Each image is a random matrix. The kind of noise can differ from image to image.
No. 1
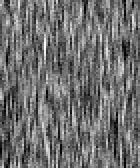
streaked along the columns
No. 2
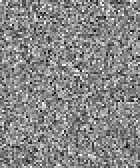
independent entries
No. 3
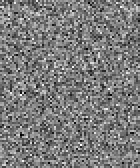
independent entries
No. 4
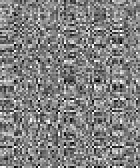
low rank plus noise
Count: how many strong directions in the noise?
one
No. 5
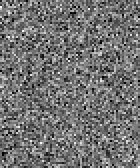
independent entries
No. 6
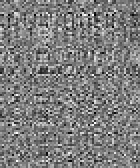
low rank plus noise
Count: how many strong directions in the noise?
three or four
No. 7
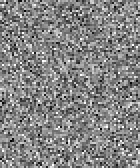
independent entries
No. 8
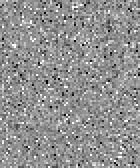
heavy tails
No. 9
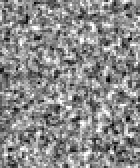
blotchy
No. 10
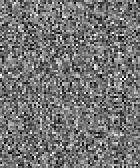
low rank plus noise
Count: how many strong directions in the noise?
five to eight
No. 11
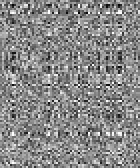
low rank plus noise
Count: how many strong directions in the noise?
one
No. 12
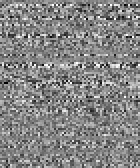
rows of uneven size
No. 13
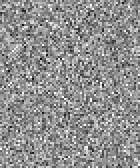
independent entries
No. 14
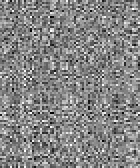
low rank plus noise
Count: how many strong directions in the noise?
three or four
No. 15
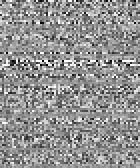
rows of uneven size
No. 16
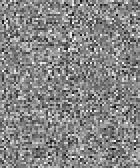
low rank plus noise
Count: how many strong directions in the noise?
five to eight
